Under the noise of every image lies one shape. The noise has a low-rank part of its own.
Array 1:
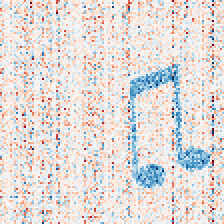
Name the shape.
pair of musical notes
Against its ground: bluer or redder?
bluer
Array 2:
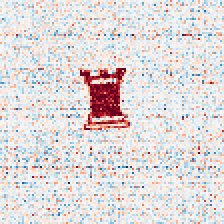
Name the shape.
chess rook
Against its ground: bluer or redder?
redder
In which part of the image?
centre
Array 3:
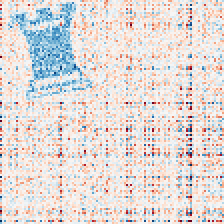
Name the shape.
chess rook
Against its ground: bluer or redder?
bluer
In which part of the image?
top left
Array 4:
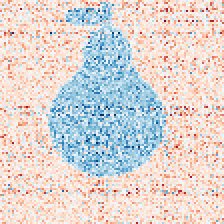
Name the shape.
pear
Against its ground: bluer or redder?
bluer
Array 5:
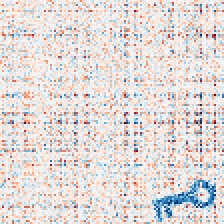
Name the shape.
key
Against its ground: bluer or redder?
bluer
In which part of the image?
bottom right
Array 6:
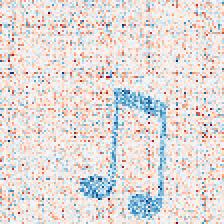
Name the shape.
pair of musical notes
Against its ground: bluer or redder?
bluer
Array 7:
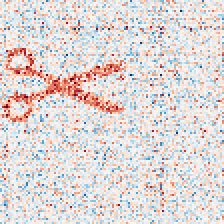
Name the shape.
pair of scissors
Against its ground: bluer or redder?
redder
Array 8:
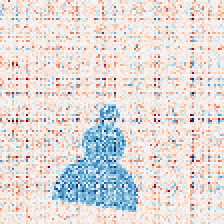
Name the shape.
chess pawn
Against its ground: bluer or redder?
bluer
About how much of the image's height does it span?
half
